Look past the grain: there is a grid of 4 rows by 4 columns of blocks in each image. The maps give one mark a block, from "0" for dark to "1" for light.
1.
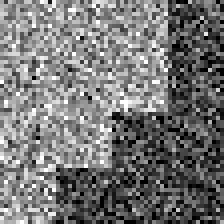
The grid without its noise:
1 1 1 0
1 1 1 0
1 1 0 0
1 0 0 0
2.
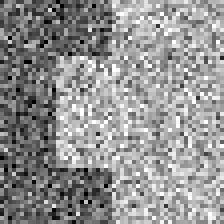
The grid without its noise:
0 0 1 1
0 1 1 1
0 1 1 1
0 0 1 1
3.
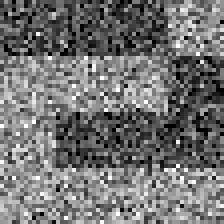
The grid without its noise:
0 0 0 1
1 1 1 0
1 0 0 0
1 1 1 1
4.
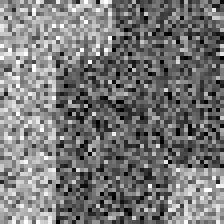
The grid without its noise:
1 1 0 0
1 0 0 0
1 0 0 0
1 0 0 1
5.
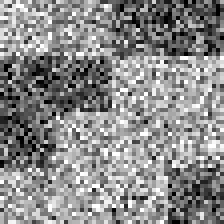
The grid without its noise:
1 1 0 0
0 0 1 1
0 1 1 1
1 1 1 0
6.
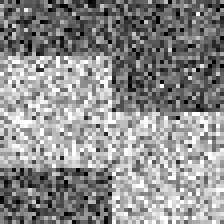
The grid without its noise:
0 0 0 0
1 1 0 0
1 1 1 1
0 0 1 1
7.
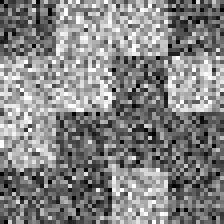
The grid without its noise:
0 1 1 0
1 1 0 1
1 0 0 0
0 0 1 0
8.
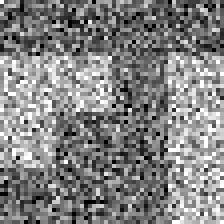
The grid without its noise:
0 0 0 0
1 1 0 1
1 0 0 1
0 0 0 1
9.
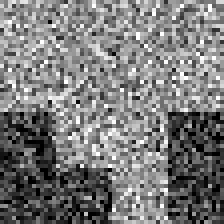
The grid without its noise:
1 1 1 1
1 1 1 1
0 1 1 0
0 0 1 0
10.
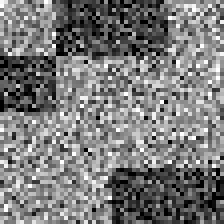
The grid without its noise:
1 0 0 1
0 1 1 1
1 1 1 1
1 1 0 0
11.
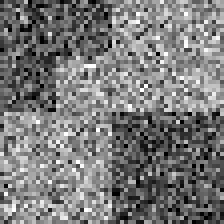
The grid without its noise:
0 0 1 1
0 1 1 1
1 1 0 0
1 1 0 0
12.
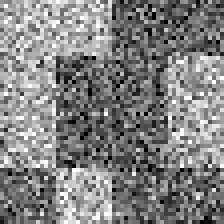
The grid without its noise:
1 1 0 0
1 0 0 1
1 0 0 1
0 1 0 0
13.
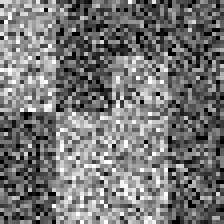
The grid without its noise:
1 0 0 0
1 0 1 0
0 1 1 0
0 1 1 0
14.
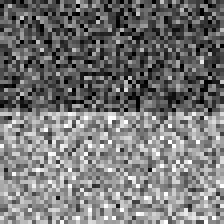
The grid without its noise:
0 0 0 0
0 0 0 0
1 1 1 1
1 1 1 1
